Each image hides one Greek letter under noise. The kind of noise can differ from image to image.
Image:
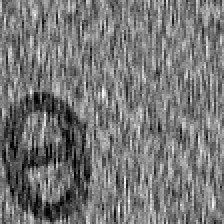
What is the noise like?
streaked along the columns
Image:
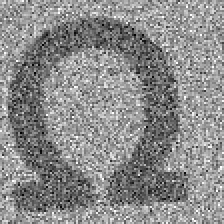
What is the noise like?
independent entries
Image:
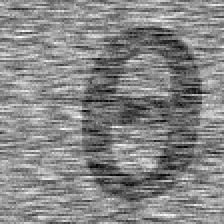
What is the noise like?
streaked along the rows
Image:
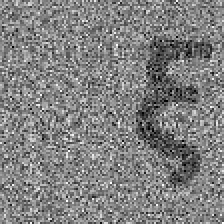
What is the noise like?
low rank plus noise
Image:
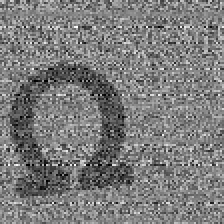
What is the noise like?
rows of uneven size
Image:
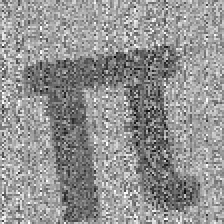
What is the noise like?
columns of uneven size
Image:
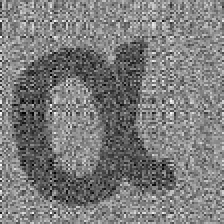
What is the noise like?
low rank plus noise
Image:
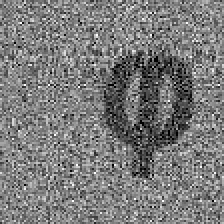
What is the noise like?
low rank plus noise
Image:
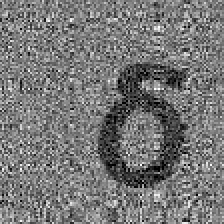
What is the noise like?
low rank plus noise
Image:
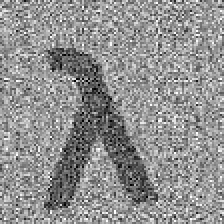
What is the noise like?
low rank plus noise
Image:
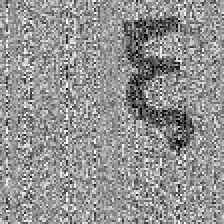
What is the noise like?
columns of uneven size
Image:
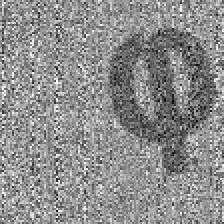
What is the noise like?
columns of uneven size
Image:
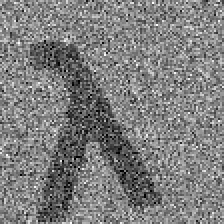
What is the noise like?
independent entries
